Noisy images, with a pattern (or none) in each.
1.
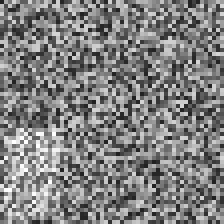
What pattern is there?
one block
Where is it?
bottom left
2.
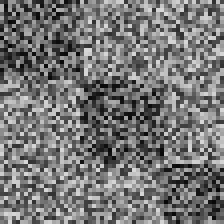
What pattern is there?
blocks along the diagonal
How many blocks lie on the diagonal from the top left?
3
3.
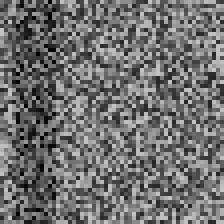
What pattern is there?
one band of columns
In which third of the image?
left
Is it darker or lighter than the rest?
darker
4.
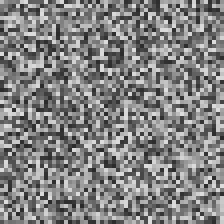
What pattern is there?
only noise
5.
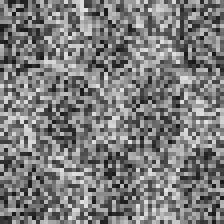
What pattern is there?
a checkerboard
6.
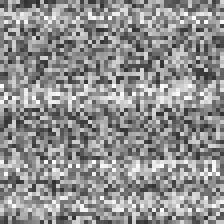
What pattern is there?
bands of rows
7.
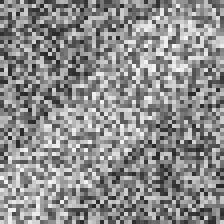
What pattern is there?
a diagonal band
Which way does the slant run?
bottom left to top right
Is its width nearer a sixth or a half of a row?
a half
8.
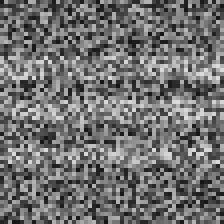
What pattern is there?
bands of rows
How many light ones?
3
